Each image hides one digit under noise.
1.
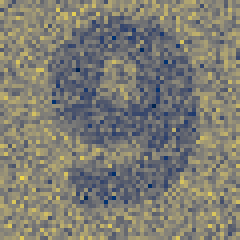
9
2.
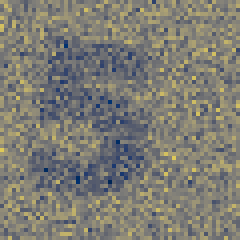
5
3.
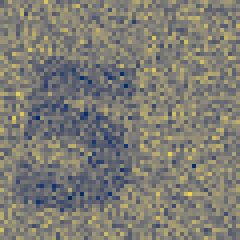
5
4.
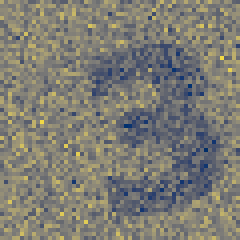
3
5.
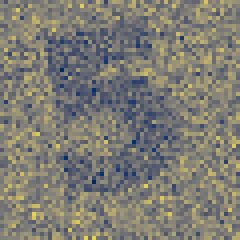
5
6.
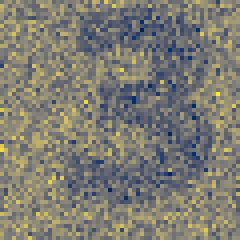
3
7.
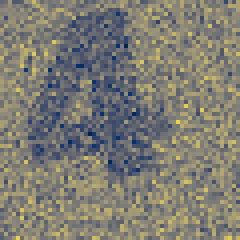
4
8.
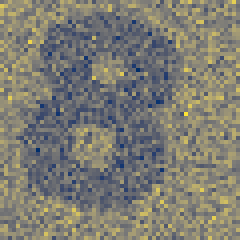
8
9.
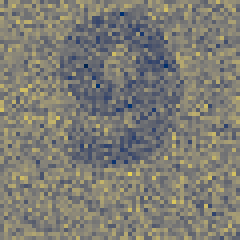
9
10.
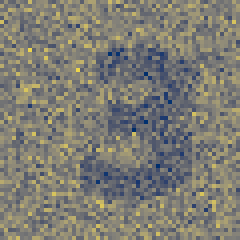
3
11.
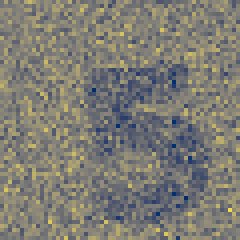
5
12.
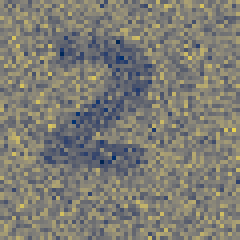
2
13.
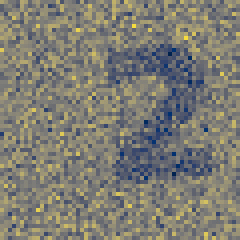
2
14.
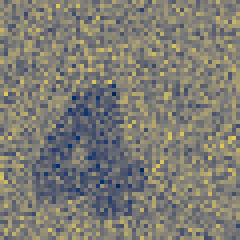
4
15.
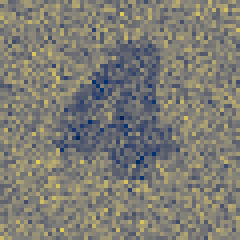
4
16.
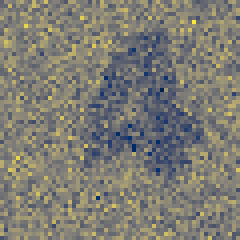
4
